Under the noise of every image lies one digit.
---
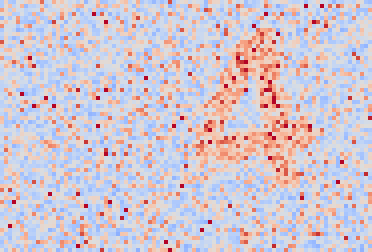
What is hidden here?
red 4
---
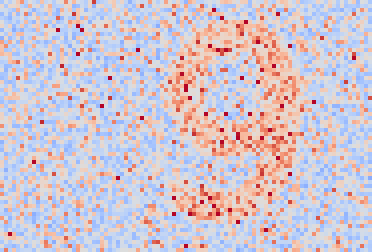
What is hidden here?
red 9
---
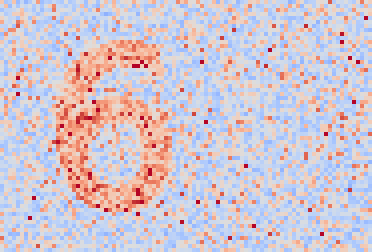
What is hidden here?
red 6
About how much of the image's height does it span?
two thirds
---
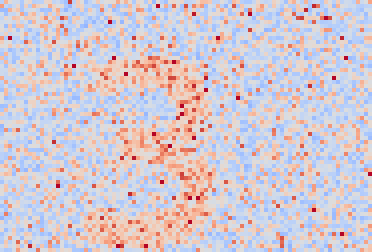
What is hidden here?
red 3
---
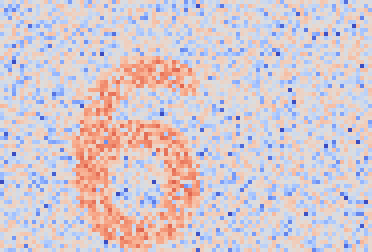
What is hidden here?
red 6
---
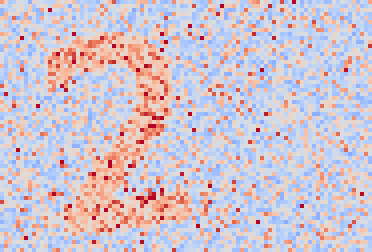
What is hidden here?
red 2
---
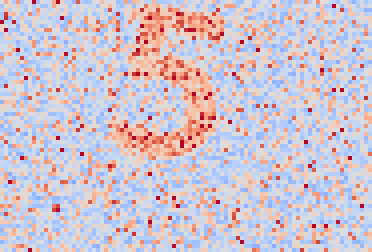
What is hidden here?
red 5
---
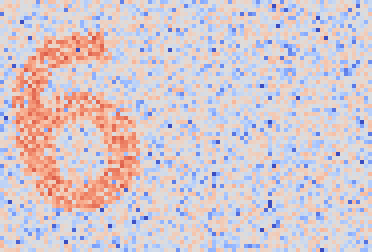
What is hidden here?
red 6
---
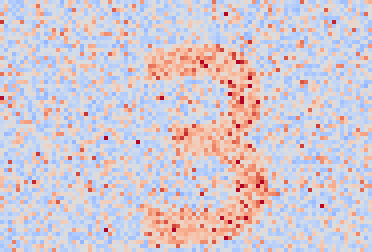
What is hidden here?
red 3
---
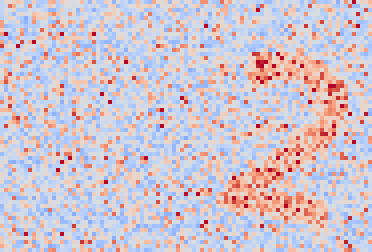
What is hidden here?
red 2
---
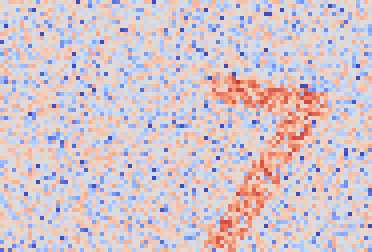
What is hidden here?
red 7
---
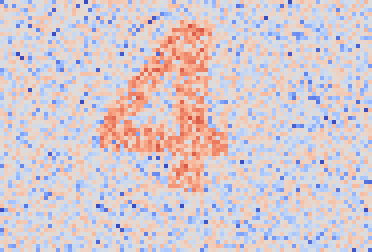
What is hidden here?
red 4
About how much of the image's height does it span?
two thirds
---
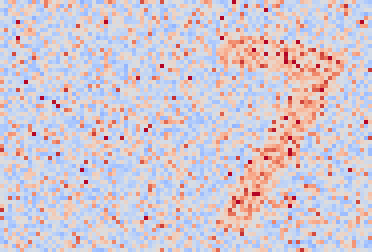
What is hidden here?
red 7
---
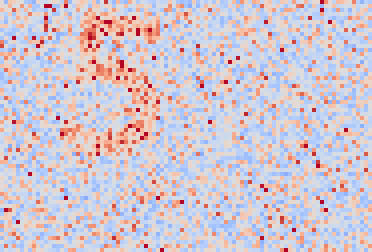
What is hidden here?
red 5
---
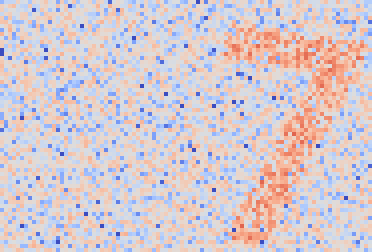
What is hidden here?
red 7
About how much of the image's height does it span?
nearly all
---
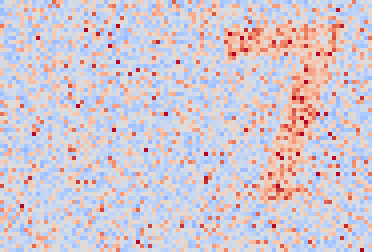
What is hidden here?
red 7
